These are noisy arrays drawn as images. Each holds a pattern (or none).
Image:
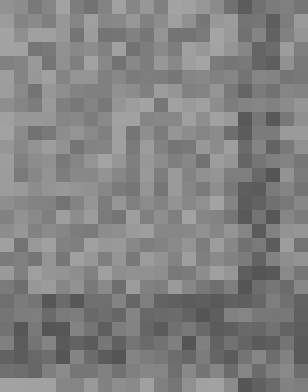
bands of rows crossing bands of columns
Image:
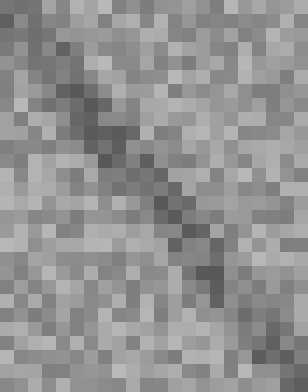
a diagonal band
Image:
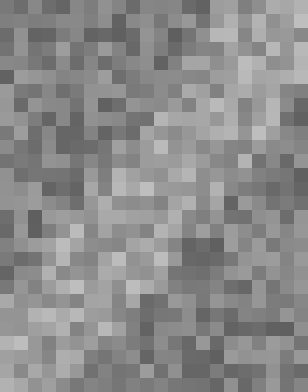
a diagonal band
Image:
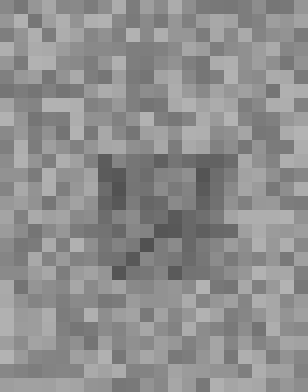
one block
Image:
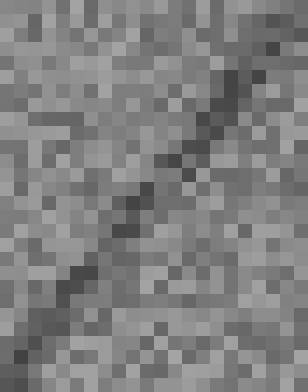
a diagonal band
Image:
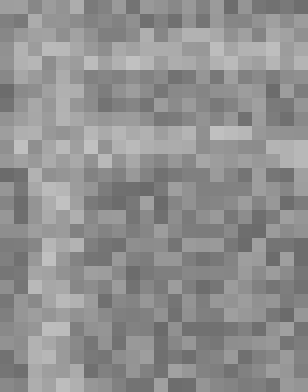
bands of rows crossing bands of columns
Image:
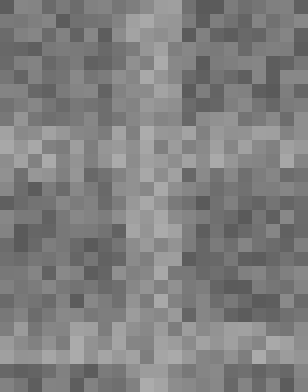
bands of rows crossing bands of columns
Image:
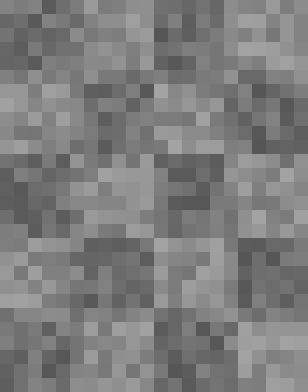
a checkerboard
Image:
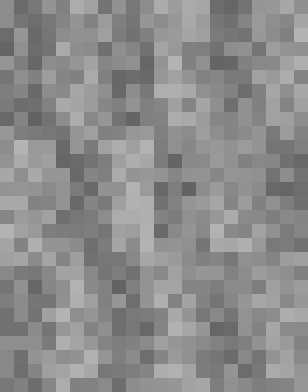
a checkerboard
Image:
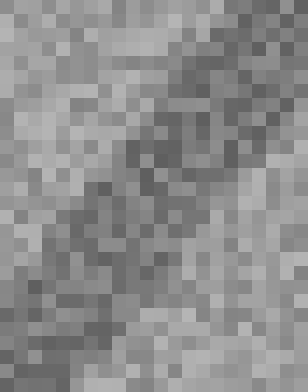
a diagonal band
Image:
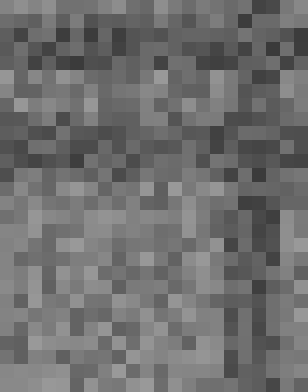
bands of rows crossing bands of columns
